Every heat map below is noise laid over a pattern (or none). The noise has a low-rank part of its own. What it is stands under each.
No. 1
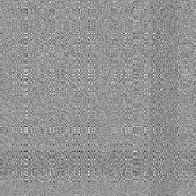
bands of rows crossing bands of columns
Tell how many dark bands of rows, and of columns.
1 and 1
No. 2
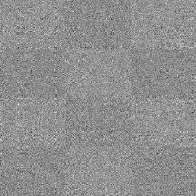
a checkerboard
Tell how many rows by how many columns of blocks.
4 by 3
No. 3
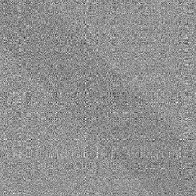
a diagonal band
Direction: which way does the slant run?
top left to bottom right
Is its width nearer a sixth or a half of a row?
a half
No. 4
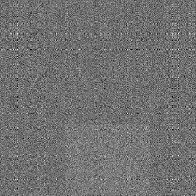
one block
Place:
bottom middle
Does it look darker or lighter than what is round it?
lighter
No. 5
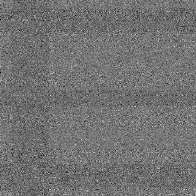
bands of rows crossing bands of columns
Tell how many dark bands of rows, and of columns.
3 and 1
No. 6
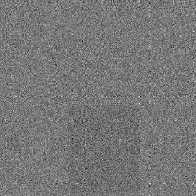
one block
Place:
bottom middle
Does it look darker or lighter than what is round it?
darker
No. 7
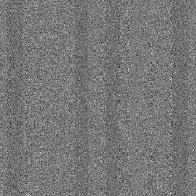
bands of columns
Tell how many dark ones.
4
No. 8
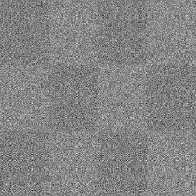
a checkerboard
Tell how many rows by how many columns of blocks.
3 by 4
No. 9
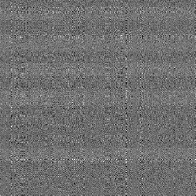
bands of rows
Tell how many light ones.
5
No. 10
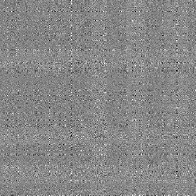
bands of rows crossing bands of columns
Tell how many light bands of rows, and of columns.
3 and 3
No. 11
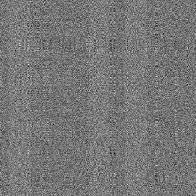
bands of columns
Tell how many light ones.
3
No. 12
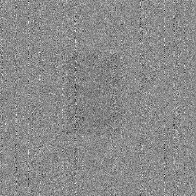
one block
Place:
centre
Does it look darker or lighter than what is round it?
darker
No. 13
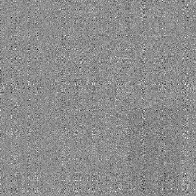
one block
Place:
bottom right
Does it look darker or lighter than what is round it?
darker
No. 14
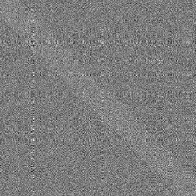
a diagonal band
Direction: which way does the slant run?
top left to bottom right
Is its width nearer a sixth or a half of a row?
a sixth
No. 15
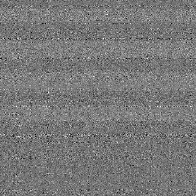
bands of rows
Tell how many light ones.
4
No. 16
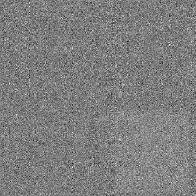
one block
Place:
bottom right
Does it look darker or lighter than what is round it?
lighter
